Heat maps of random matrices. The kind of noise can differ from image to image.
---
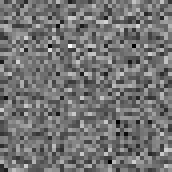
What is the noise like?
low rank plus noise
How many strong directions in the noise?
two
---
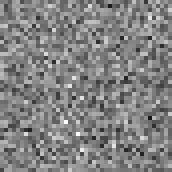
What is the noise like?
independent entries
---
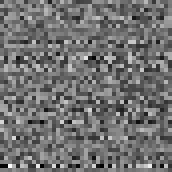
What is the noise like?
rows of uneven size
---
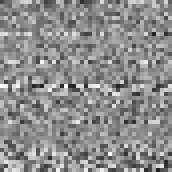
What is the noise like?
rows of uneven size
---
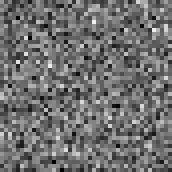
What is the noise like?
independent entries
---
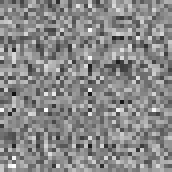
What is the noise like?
low rank plus noise
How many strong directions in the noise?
three or four
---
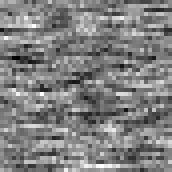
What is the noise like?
streaked along the rows
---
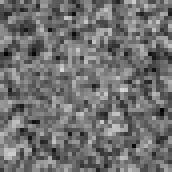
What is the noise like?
blotchy
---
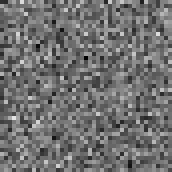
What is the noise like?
independent entries
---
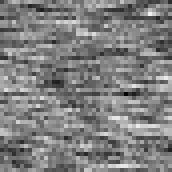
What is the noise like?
streaked along the rows
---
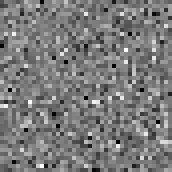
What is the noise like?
heavy tails
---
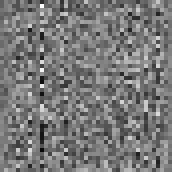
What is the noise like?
columns of uneven size
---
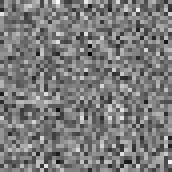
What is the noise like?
low rank plus noise
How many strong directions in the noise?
two
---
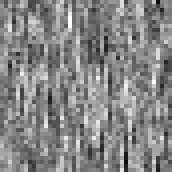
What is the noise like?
streaked along the columns
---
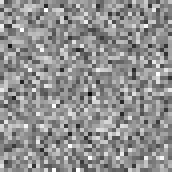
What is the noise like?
independent entries
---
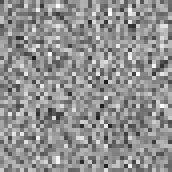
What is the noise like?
low rank plus noise
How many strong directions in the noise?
two
